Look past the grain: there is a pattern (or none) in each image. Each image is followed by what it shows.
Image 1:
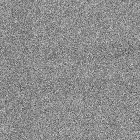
bands of rows crossing bands of columns
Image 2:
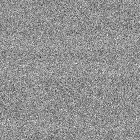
bands of rows
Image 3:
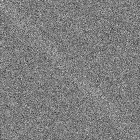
a diagonal band
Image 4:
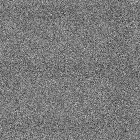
bands of rows crossing bands of columns
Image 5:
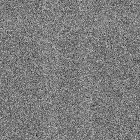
bands of rows crossing bands of columns
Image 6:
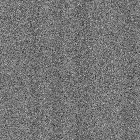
bands of columns
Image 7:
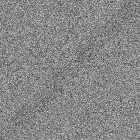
a diagonal band
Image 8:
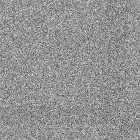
bands of rows crossing bands of columns
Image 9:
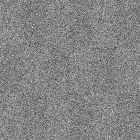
a checkerboard
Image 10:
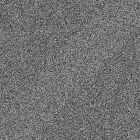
a diagonal band
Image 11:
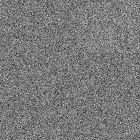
one block
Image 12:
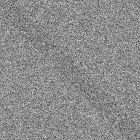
a diagonal band
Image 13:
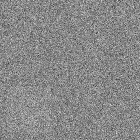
one block
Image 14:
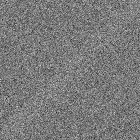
a diagonal band
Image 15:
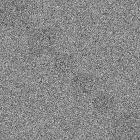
blocks along the diagonal
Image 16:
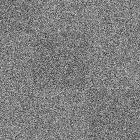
blocks along the diagonal
